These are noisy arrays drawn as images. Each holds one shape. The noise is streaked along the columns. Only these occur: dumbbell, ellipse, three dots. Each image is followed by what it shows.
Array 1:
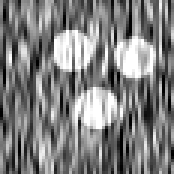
three dots
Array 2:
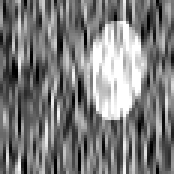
ellipse
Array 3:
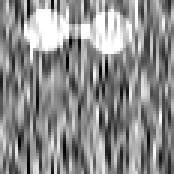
dumbbell
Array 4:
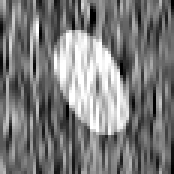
ellipse
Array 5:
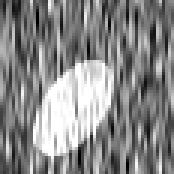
ellipse
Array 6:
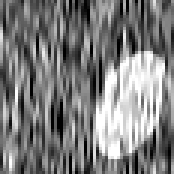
ellipse
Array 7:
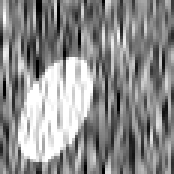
ellipse
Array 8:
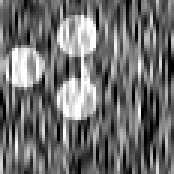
three dots
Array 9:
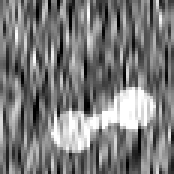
dumbbell
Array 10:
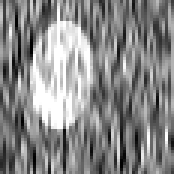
ellipse
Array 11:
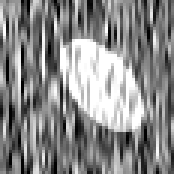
ellipse
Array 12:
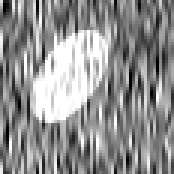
ellipse
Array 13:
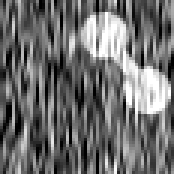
dumbbell
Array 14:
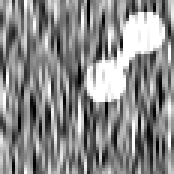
dumbbell
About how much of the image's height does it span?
half
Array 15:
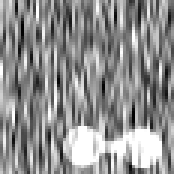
dumbbell
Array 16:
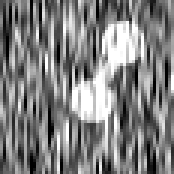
dumbbell
